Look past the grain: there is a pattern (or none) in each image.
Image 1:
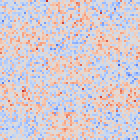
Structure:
a checkerboard
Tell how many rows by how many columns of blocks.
5 by 3
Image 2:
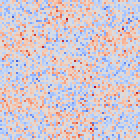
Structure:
a checkerboard
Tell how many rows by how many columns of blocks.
5 by 3
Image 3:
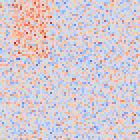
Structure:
one block
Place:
top left
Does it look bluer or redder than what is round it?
redder
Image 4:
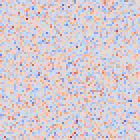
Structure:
only noise
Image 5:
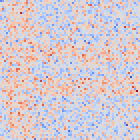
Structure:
bands of rows crossing bands of columns
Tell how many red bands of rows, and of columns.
2 and 1
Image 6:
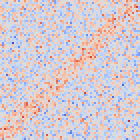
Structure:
a diagonal band
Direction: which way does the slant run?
bottom left to top right
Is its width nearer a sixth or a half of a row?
a sixth
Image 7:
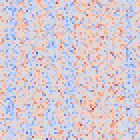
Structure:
bands of columns
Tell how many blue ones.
5
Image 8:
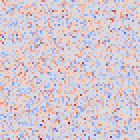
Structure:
only noise
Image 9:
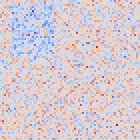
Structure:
one block
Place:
top left
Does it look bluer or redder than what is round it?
bluer
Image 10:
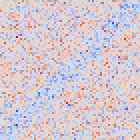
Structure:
a diagonal band
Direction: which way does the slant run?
bottom left to top right
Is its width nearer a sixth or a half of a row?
a sixth
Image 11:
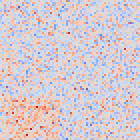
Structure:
one block
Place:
bottom left
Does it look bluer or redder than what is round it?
redder
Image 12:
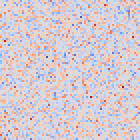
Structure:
only noise
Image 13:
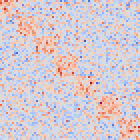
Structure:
blocks along the diagonal
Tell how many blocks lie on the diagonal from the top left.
7
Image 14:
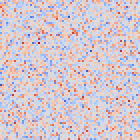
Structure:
only noise
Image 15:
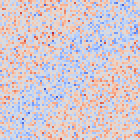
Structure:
a diagonal band
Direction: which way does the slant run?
bottom left to top right
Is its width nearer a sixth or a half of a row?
a half
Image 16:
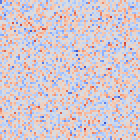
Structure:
only noise
